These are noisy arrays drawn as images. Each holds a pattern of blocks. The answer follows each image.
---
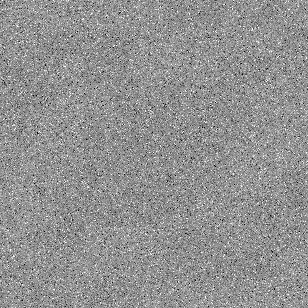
the same after a half turn
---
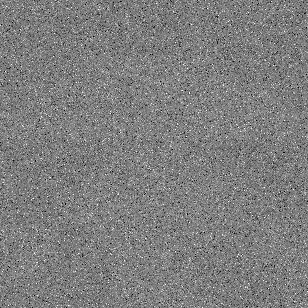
left and right mirror each other
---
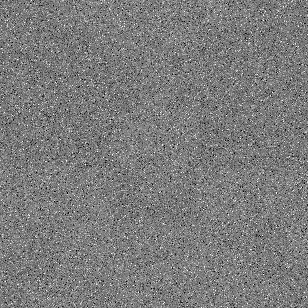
left and right mirror each other
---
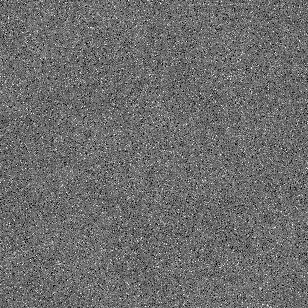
the same after a half turn
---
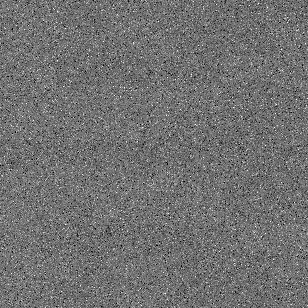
top and bottom mirror each other
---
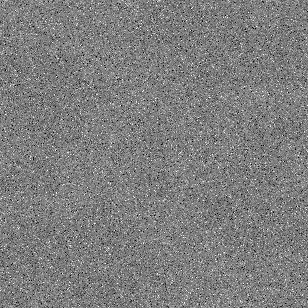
the same after a half turn
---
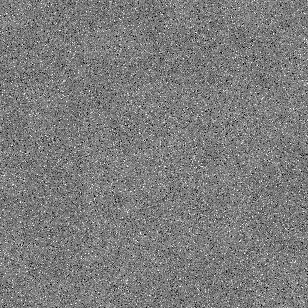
mirrored about the diagonal from the top left
